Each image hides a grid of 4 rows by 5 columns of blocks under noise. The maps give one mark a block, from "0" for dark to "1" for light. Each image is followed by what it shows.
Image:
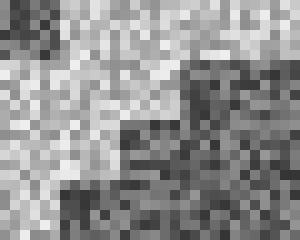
01111
11100
11000
10000
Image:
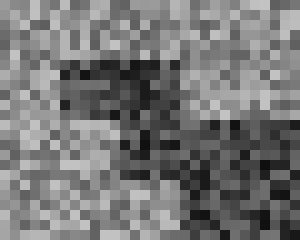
11111
10011
11000
11100
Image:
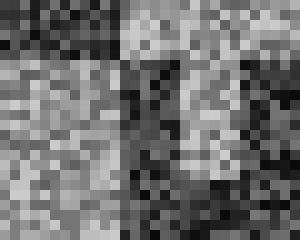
00111
11010
11010
11000
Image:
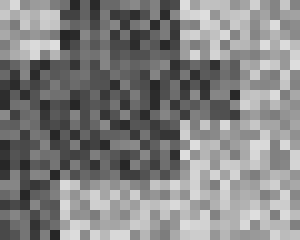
10011
00001
00011
01111
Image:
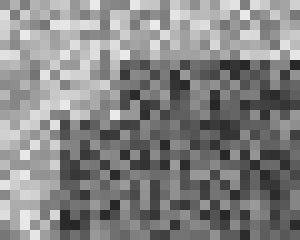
11111
11000
10000
10000
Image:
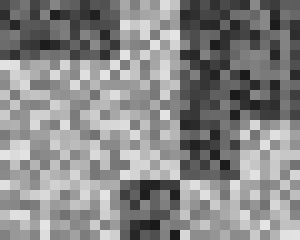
00100
11100
11101
11011
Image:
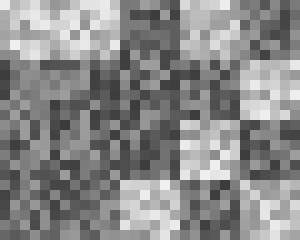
11010
00001
00010
00101
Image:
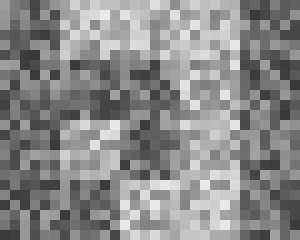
01110
00010
01010
00110
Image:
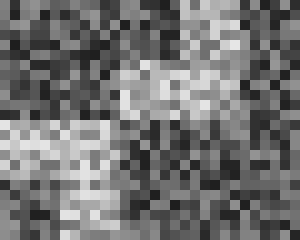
00010
00110
11000
01000
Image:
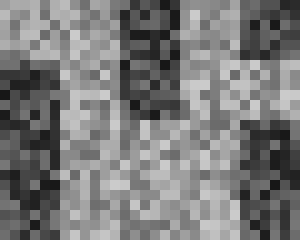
11010
01011
01110
01110
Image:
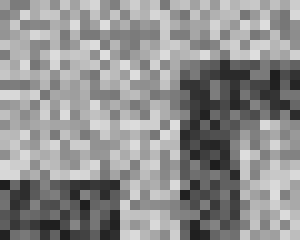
11111
11100
11101
00101
